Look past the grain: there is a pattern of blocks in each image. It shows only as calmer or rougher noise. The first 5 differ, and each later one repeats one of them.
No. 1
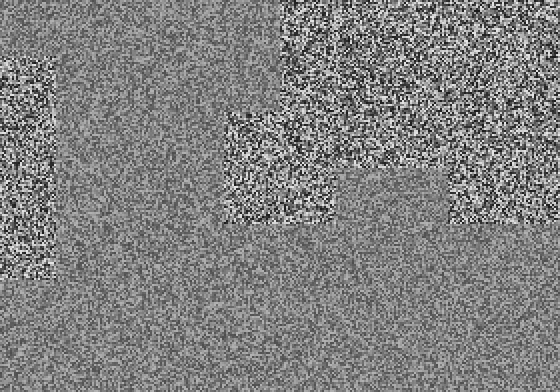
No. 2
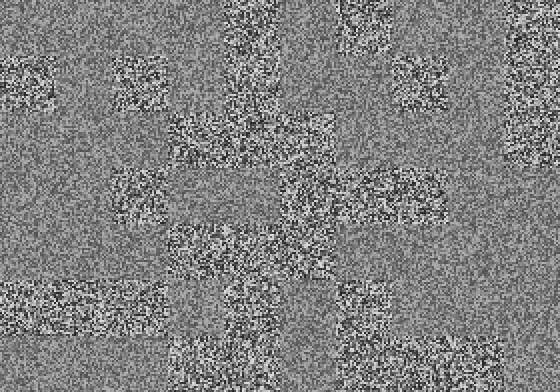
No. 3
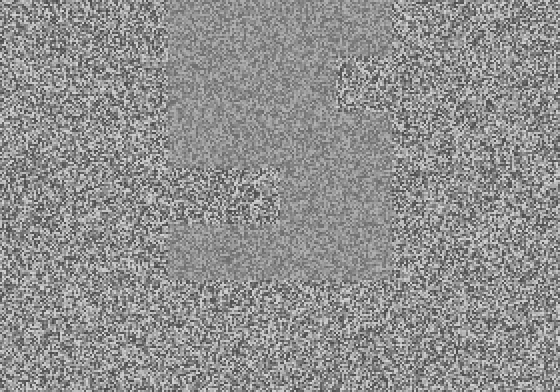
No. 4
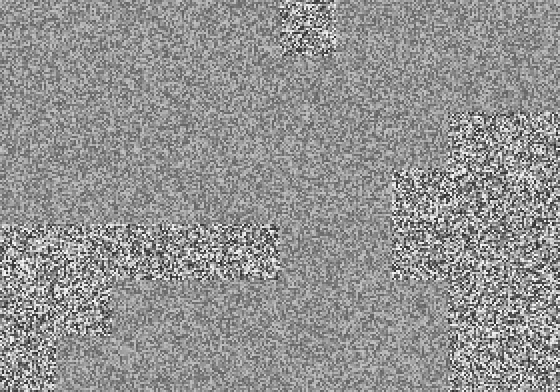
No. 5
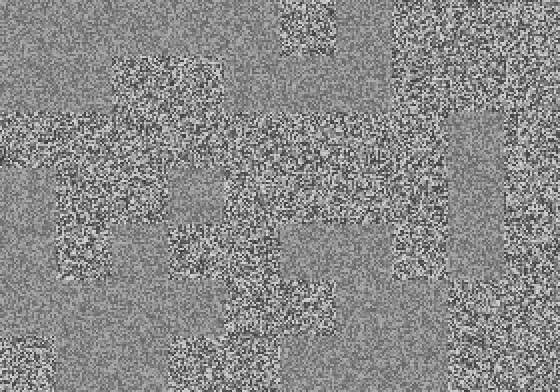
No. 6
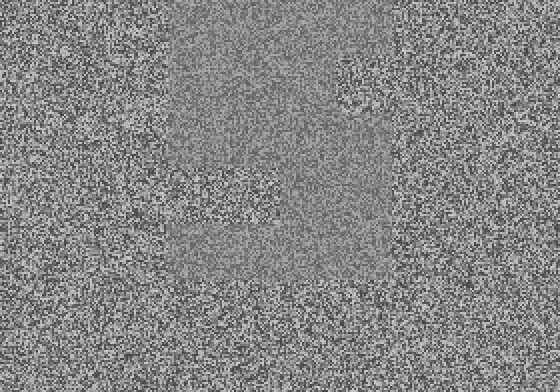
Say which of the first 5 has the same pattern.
3
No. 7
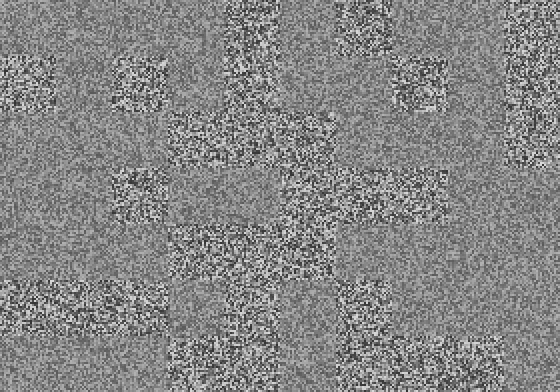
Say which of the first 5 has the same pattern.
2
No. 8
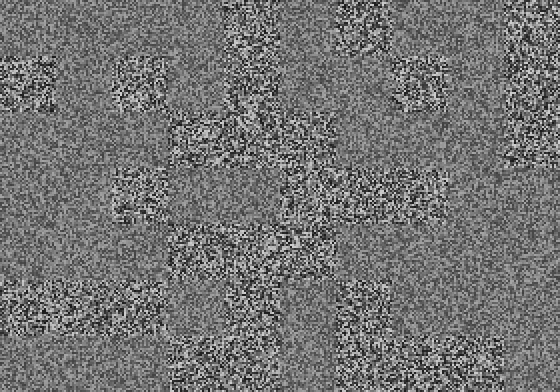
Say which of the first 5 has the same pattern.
2
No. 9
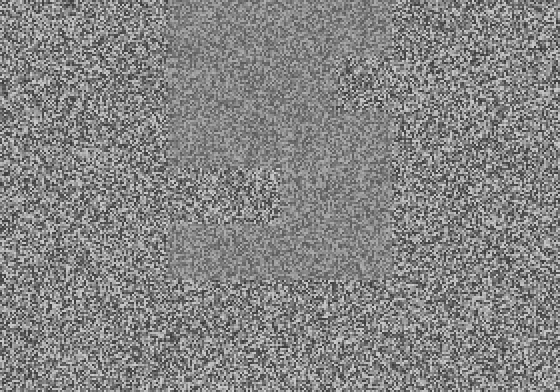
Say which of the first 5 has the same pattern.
3
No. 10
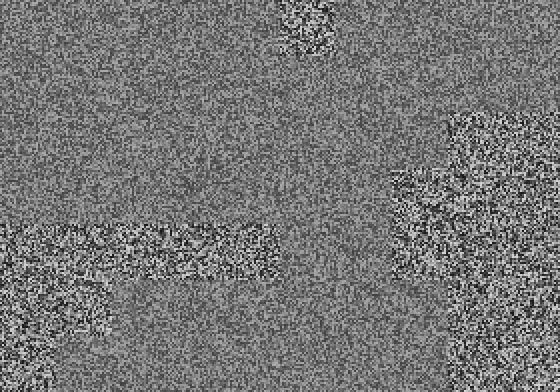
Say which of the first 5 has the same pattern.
4
